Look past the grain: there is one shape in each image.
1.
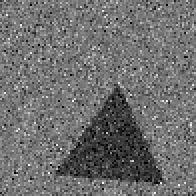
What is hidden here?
dark triangle
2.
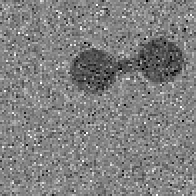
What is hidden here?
dark dumbbell
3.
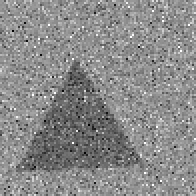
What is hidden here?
dark triangle
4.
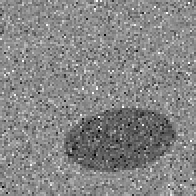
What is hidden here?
dark ellipse
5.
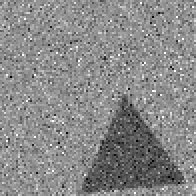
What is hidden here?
dark triangle
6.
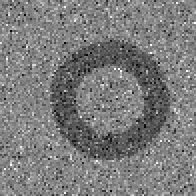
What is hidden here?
dark ring
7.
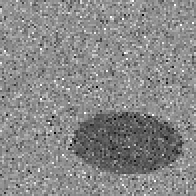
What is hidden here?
dark ellipse
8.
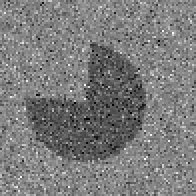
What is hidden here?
dark disc with a wedge cut out
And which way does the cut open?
up and left
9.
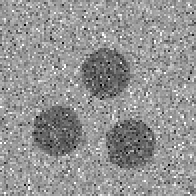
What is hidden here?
dark three dots
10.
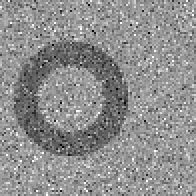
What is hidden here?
dark ring
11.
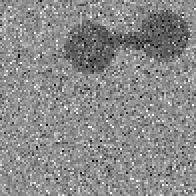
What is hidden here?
dark dumbbell
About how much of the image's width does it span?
two thirds
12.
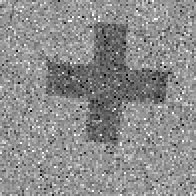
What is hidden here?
dark cross
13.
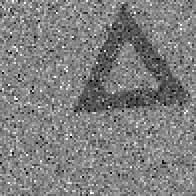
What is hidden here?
dark triangle frame
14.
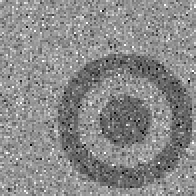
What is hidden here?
dark bullseye
